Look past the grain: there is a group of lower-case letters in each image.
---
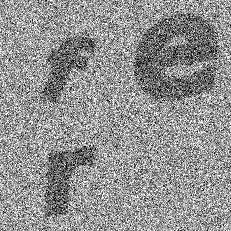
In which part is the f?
top left
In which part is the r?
bottom left
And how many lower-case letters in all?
3
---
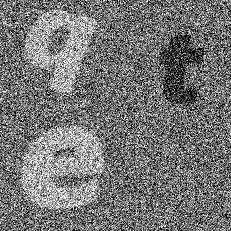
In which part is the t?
top right
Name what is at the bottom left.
e
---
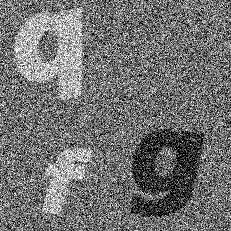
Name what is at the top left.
q
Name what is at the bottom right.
g
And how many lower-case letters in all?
3
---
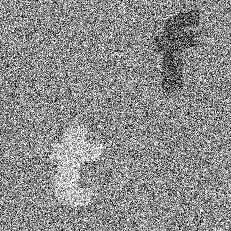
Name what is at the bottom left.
t
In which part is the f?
top right
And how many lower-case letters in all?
2
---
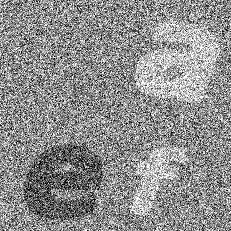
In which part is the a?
top right
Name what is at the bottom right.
f
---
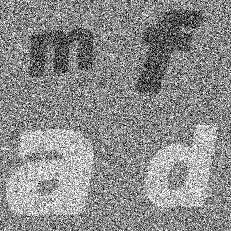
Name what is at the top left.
m
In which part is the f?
top right
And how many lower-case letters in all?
4
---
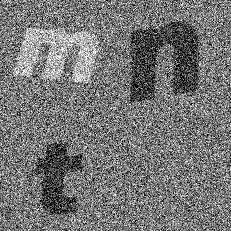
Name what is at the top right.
n
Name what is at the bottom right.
nothing
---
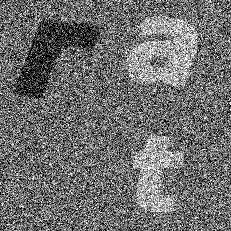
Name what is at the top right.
a
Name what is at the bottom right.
t
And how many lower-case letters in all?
3
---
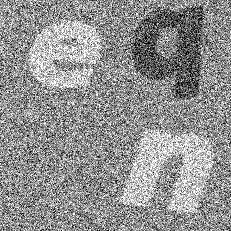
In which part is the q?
top right
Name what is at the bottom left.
nothing
